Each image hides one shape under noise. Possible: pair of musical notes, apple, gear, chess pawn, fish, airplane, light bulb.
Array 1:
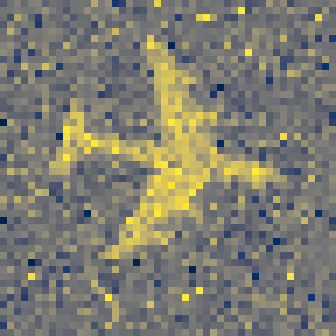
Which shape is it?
airplane
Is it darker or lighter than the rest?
lighter
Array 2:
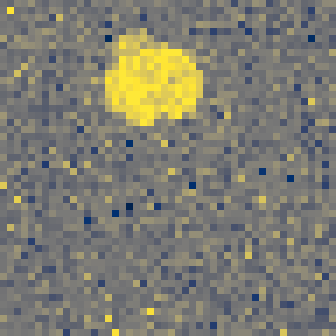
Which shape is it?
apple
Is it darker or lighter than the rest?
lighter
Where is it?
top middle
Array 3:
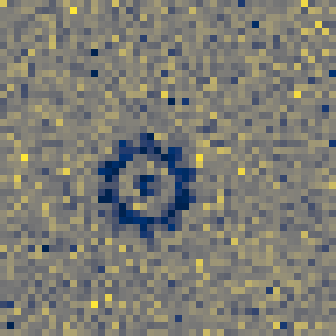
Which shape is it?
gear
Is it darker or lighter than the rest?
darker
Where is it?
centre
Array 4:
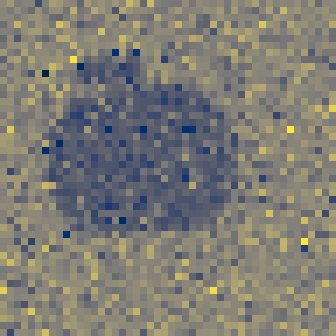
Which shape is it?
apple
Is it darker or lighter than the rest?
darker
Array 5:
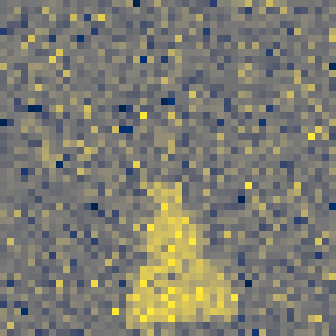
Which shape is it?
chess pawn
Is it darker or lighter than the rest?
lighter
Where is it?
bottom middle
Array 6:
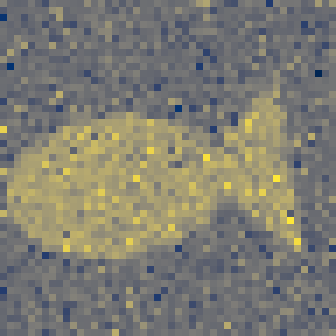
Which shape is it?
fish
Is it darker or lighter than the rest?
lighter
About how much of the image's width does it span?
nearly all
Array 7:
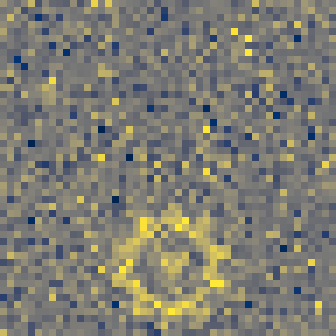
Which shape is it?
gear
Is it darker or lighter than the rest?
lighter
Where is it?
bottom middle
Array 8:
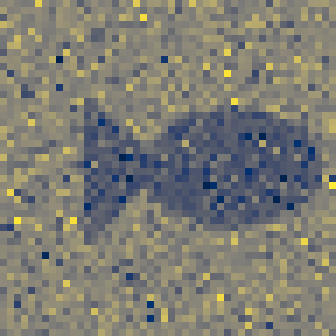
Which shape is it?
fish
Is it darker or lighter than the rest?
darker
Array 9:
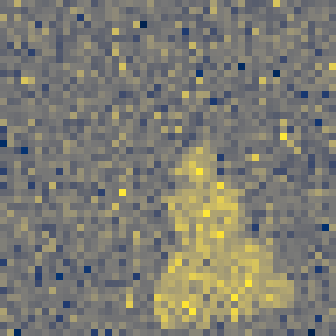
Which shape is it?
chess pawn
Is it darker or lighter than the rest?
lighter
